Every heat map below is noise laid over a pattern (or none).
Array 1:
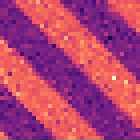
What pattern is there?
diagonal stripes
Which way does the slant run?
top left to bottom right
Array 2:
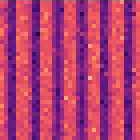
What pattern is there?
vertical stripes
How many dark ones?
6
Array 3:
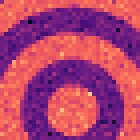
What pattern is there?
rings round one point
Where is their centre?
bottom middle
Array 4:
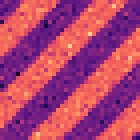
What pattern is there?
diagonal stripes
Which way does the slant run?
bottom left to top right
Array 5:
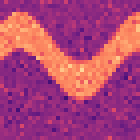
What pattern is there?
a wavy band
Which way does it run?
left to right
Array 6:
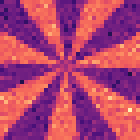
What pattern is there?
spokes from one point
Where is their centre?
centre
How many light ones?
7
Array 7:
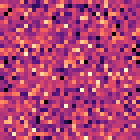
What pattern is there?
only noise
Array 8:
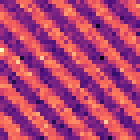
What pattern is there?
diagonal stripes
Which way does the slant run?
top left to bottom right
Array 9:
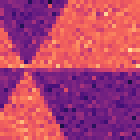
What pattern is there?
spokes from one point
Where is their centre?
middle left
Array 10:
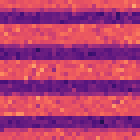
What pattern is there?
horizontal stripes
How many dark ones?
4
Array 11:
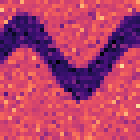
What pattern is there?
a wavy band
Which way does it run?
left to right
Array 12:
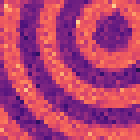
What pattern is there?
rings round one point
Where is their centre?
top right
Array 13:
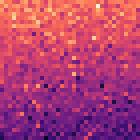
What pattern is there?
a smooth slope
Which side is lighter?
top
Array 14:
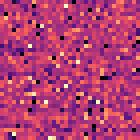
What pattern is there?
only noise
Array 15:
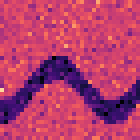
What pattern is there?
a wavy band
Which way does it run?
left to right
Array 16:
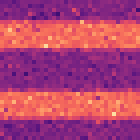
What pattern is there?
horizontal stripes
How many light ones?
2
